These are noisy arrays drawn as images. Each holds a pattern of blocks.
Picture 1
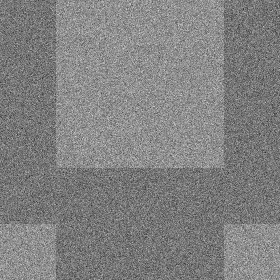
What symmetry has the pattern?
left and right mirror each other
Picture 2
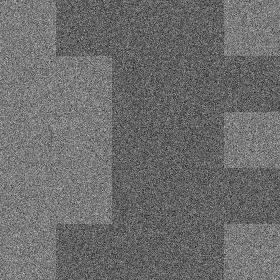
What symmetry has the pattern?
top and bottom mirror each other
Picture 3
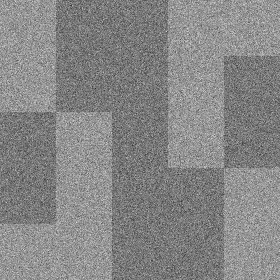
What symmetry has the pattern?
the same after a half turn
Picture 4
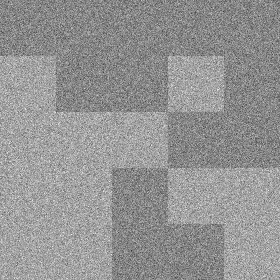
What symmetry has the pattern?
no symmetry
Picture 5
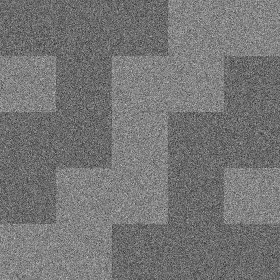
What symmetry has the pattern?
the same after a half turn
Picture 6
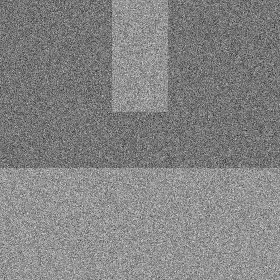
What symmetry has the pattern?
left and right mirror each other
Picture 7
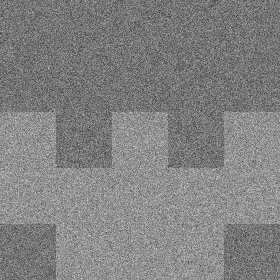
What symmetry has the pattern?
left and right mirror each other
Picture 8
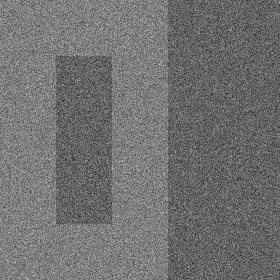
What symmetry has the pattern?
top and bottom mirror each other
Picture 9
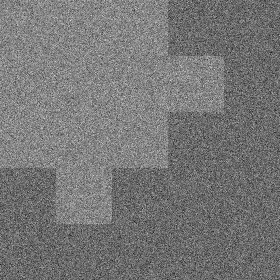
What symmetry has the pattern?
mirrored about the diagonal from the top left
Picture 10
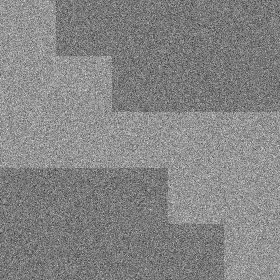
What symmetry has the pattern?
the same after a half turn
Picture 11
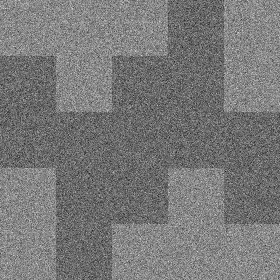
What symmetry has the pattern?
the same after a half turn
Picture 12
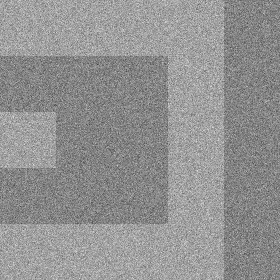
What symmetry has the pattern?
top and bottom mirror each other
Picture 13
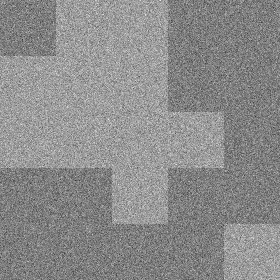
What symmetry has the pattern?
mirrored about the diagonal from the top left
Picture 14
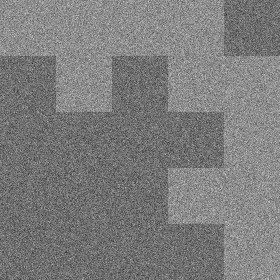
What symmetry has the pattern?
mirrored about the diagonal from the bottom left
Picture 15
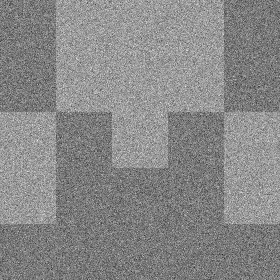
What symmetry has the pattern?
left and right mirror each other
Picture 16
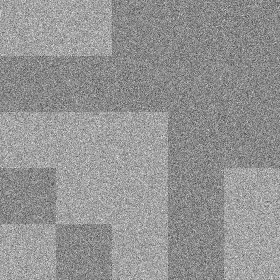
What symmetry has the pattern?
mirrored about the diagonal from the bottom left
